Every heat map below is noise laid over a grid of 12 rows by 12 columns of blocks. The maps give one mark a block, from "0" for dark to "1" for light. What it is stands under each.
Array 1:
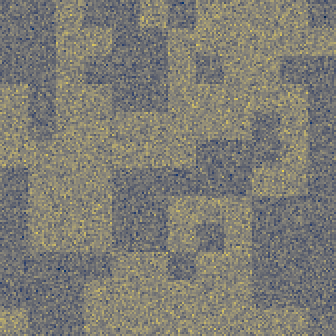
001001011110
001100111111
001000101100
101100111110
101111111010
111111100010
011100000110
011100111000
011100101000
000011011000
000111111000
100111111110
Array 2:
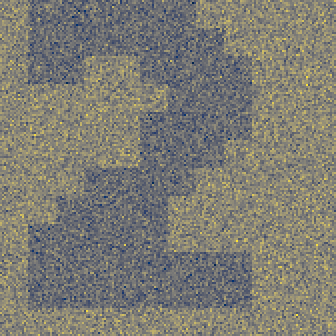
100000011111
100000001111
100110000111
111111000111
111110000111
111110001111
111000011111
110000111111
100000111111
100000000111
100000000111
111111111111
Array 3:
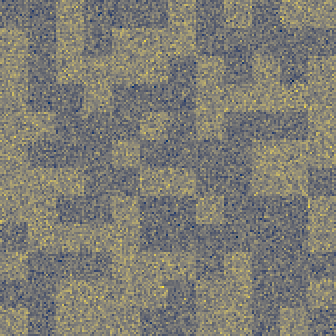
001000101011
101011100000
101111010101
100100011111
110001010001
100010000111
111001100110
110010010001
011110000001
100011101000
001111011001
101110011010
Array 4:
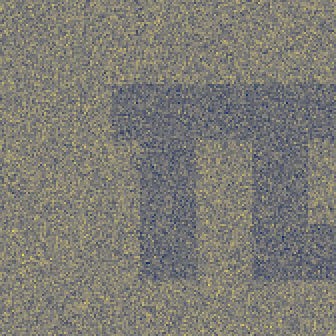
111111111111
111111111111
111111111111
111100000000
111100000000
111110011001
111110011001
111110011001
111110011000
111110011000
111111111111
111111111111
